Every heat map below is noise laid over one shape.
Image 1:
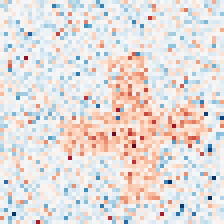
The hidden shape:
cross
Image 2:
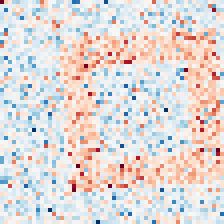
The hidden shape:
square frame
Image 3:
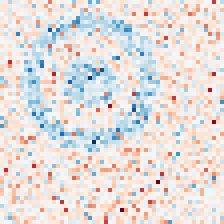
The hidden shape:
bullseye
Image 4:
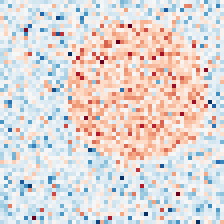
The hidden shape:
disc
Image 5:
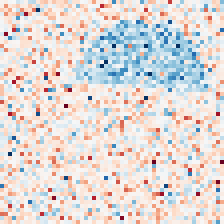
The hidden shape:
half disc
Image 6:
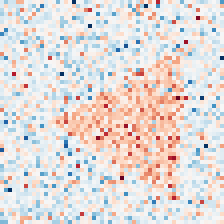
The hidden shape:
triangle
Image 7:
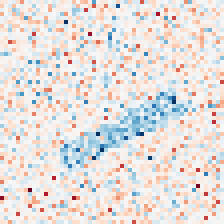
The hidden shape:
bar
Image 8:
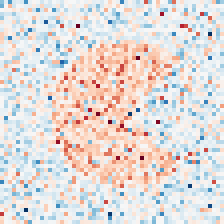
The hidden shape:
disc with a wedge cut out
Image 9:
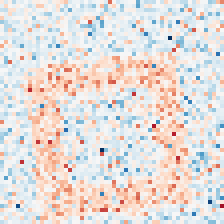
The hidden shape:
square frame
